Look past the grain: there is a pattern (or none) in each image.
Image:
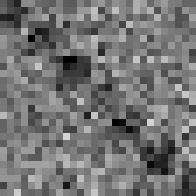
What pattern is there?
blocks along the diagonal
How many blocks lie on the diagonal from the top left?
7
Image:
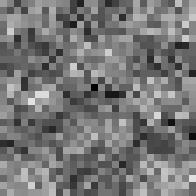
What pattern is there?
a checkerboard
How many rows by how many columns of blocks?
5 by 3
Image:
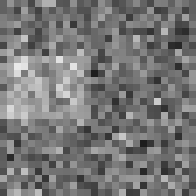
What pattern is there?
one block
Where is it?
middle left
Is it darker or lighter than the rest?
lighter
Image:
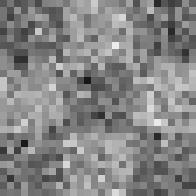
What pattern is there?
a checkerboard
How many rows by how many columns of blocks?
3 by 3
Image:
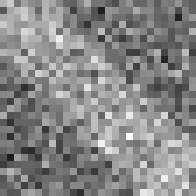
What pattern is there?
a diagonal band
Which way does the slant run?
top left to bottom right
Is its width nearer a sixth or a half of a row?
a half
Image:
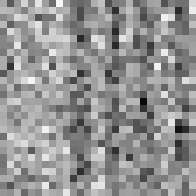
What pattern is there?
bands of columns
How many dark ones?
4
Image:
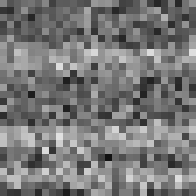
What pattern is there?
bands of rows
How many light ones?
3
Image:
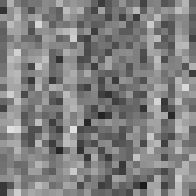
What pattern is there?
bands of columns
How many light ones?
5
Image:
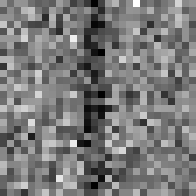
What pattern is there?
one band of columns
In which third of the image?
middle
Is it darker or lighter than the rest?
darker
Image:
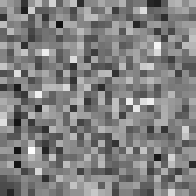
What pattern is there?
only noise
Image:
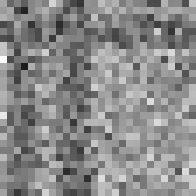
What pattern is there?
bands of rows crossing bands of columns
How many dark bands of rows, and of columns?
1 and 2
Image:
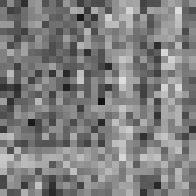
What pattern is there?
bands of rows crossing bands of columns
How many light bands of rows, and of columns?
1 and 2
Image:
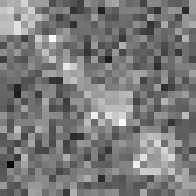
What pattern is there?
blocks along the diagonal
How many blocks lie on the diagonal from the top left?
6
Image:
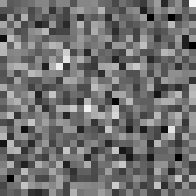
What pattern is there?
only noise
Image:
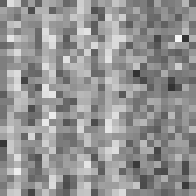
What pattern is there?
bands of columns
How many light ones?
4
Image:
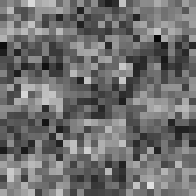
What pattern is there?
a checkerboard
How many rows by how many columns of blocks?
5 by 3
